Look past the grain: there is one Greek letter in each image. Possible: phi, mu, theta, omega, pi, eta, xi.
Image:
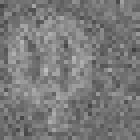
phi
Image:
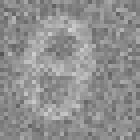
theta
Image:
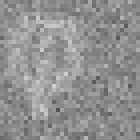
phi
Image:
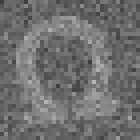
omega
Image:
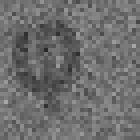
phi
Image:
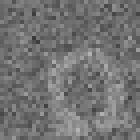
omega
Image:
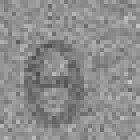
theta
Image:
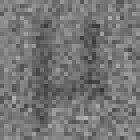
mu
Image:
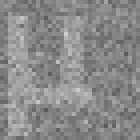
mu
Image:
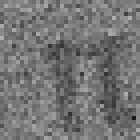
pi
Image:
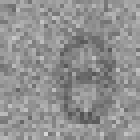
theta
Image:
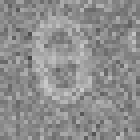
theta
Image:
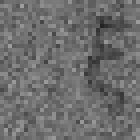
xi
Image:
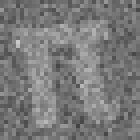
pi
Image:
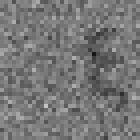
xi
